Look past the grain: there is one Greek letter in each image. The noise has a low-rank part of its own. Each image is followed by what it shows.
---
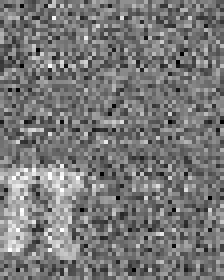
pi
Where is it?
bottom left
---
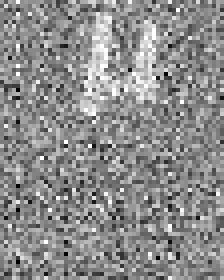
mu
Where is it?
top middle
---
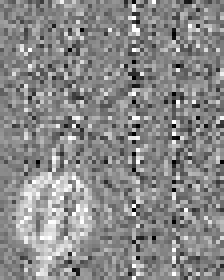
phi
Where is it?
bottom left
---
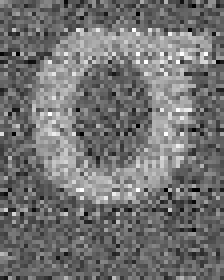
sigma
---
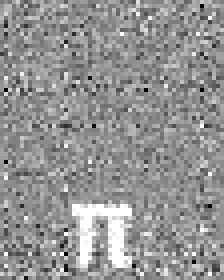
pi
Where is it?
bottom middle
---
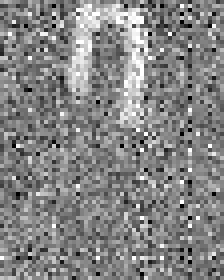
eta
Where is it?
top middle
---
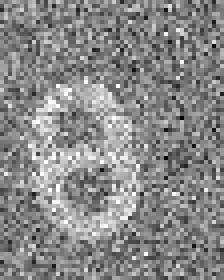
theta
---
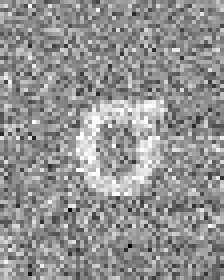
sigma
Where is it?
centre
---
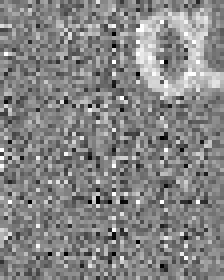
alpha
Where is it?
top right
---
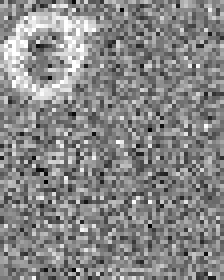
sigma
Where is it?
top left
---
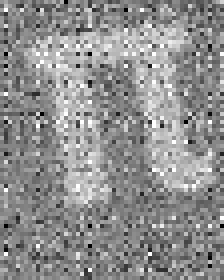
pi
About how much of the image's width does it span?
nearly all
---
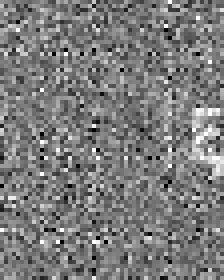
xi
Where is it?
middle right
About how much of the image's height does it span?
a quarter
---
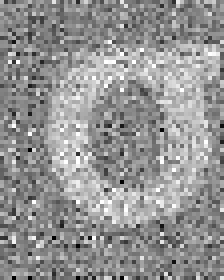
sigma
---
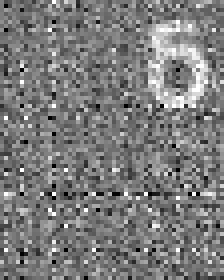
delta
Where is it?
top right
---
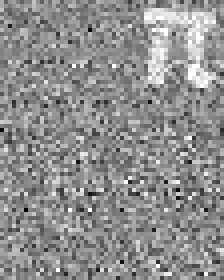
pi
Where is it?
top right
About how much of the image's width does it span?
a third
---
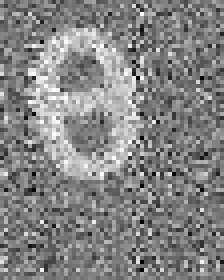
theta
